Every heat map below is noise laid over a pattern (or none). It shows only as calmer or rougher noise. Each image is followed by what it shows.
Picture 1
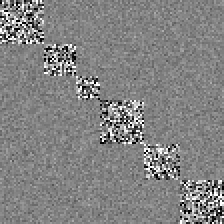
blocks along the diagonal
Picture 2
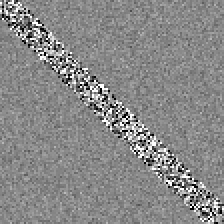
a diagonal band
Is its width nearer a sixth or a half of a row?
a sixth
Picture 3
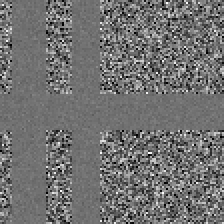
bands of rows crossing bands of columns
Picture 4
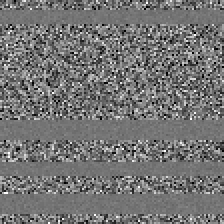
bands of rows
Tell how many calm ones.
4
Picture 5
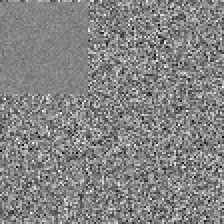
one block
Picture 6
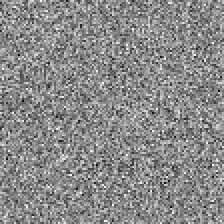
only noise
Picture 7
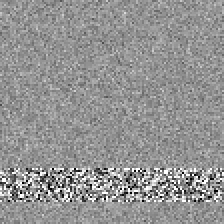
one band of rows
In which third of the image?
bottom
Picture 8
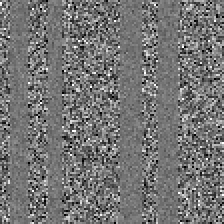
bands of columns
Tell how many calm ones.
4
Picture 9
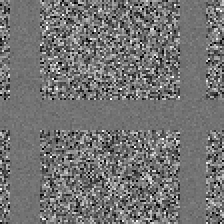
bands of rows crossing bands of columns
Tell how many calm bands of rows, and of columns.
1 and 2
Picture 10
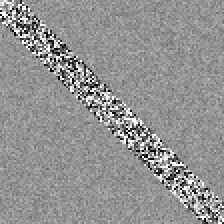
a diagonal band
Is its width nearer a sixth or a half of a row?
a sixth
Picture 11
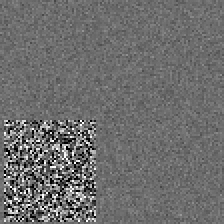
one block
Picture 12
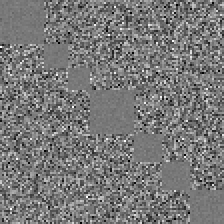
blocks along the diagonal
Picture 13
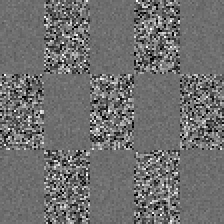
a checkerboard
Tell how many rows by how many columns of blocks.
3 by 5
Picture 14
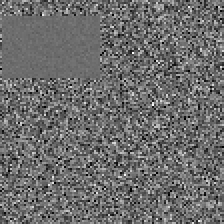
one block
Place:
top left
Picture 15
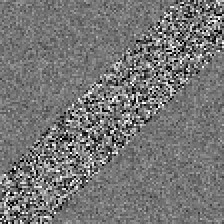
a diagonal band
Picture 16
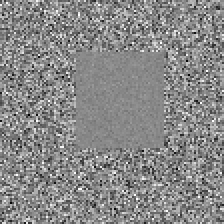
one block
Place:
centre
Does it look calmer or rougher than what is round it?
calmer
